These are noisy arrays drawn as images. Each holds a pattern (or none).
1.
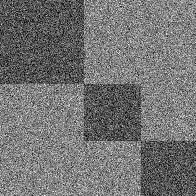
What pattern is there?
blocks along the diagonal
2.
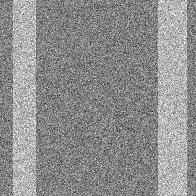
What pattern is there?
bands of columns
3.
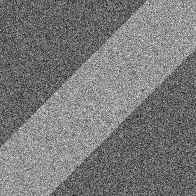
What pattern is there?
a diagonal band
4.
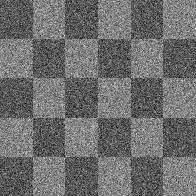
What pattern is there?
a checkerboard
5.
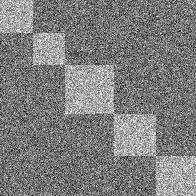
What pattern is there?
blocks along the diagonal
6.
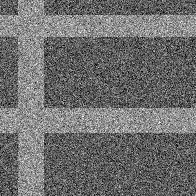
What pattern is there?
bands of rows crossing bands of columns
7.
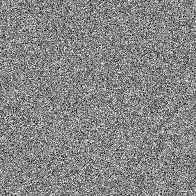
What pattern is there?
only noise
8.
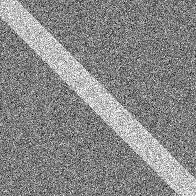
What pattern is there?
a diagonal band
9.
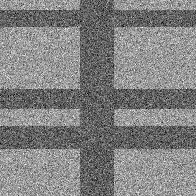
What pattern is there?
bands of rows crossing bands of columns
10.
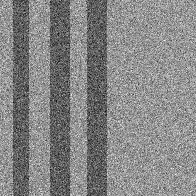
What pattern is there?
bands of columns
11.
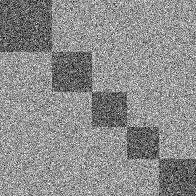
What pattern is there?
blocks along the diagonal
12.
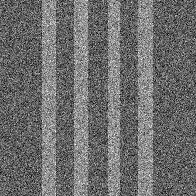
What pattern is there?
bands of columns
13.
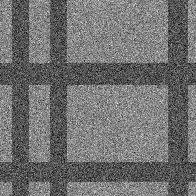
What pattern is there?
bands of rows crossing bands of columns
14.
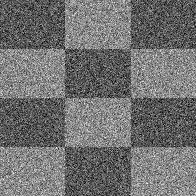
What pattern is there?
a checkerboard
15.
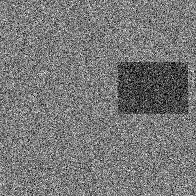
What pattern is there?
one block
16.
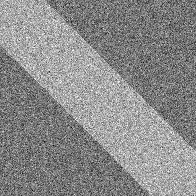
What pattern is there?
a diagonal band
